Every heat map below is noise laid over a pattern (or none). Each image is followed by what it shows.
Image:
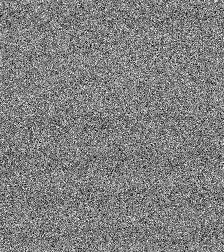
bands of rows
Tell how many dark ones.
5
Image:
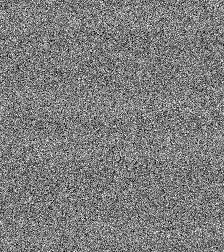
bands of rows
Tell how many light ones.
4
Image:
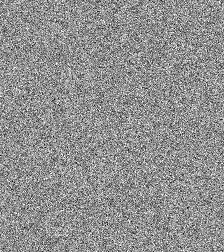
only noise
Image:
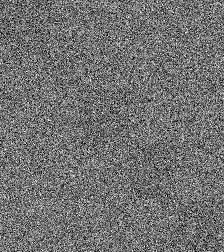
blocks along the diagonal
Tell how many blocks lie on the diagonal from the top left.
5
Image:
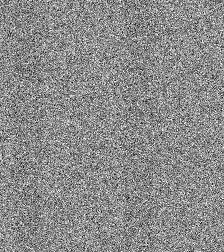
bands of columns
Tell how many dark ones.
2
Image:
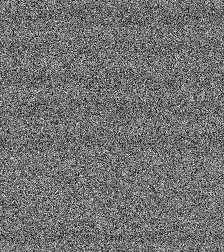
bands of rows
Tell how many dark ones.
6
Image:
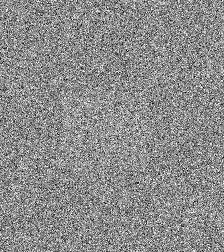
one block
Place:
centre
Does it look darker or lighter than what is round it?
lighter
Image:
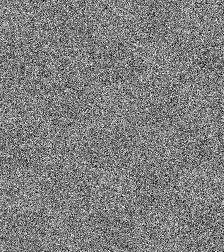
a checkerboard
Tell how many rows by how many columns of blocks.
6 by 5
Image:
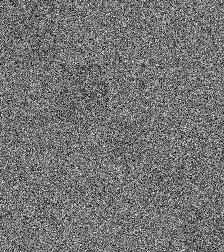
blocks along the diagonal
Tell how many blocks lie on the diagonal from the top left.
5
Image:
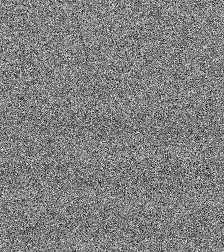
bands of rows
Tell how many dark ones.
3
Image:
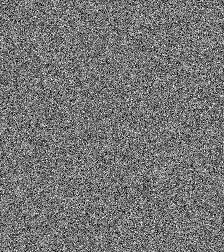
only noise
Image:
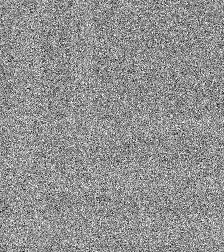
bands of rows crossing bands of columns
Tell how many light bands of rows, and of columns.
3 and 2
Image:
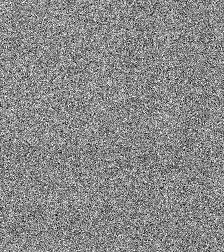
bands of rows crossing bands of columns
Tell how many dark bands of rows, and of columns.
2 and 2
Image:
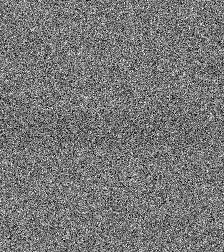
one band of rows
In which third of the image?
middle
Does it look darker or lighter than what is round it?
darker
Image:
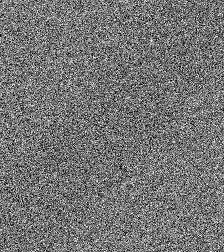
a diagonal band
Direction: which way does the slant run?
bottom left to top right
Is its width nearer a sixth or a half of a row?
a half
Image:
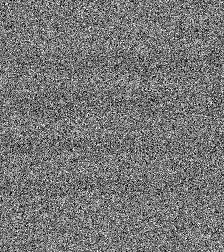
bands of rows
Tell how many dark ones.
4
